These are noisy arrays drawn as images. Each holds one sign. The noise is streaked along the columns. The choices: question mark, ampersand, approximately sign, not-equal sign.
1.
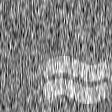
approximately sign
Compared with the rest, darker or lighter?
lighter
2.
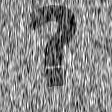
question mark
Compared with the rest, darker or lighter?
darker
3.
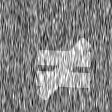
not-equal sign
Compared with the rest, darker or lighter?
lighter
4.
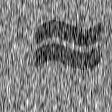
approximately sign
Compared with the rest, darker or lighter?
darker
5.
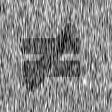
not-equal sign
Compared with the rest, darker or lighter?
darker
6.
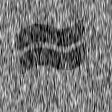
approximately sign
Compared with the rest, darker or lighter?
darker
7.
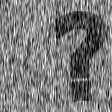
question mark
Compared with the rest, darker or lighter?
darker
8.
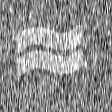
approximately sign
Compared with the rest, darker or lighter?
lighter
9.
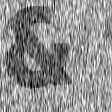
ampersand
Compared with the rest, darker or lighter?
darker
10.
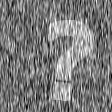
question mark
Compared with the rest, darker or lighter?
lighter
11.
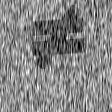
not-equal sign
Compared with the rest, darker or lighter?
darker
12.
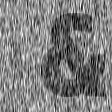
ampersand
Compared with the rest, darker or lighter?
darker
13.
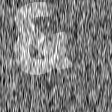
ampersand
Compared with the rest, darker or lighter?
lighter
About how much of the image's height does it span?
two thirds
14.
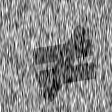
not-equal sign
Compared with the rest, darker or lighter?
darker
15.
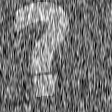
question mark
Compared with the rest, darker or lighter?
lighter
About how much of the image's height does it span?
nearly all
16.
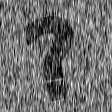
question mark
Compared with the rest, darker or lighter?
darker
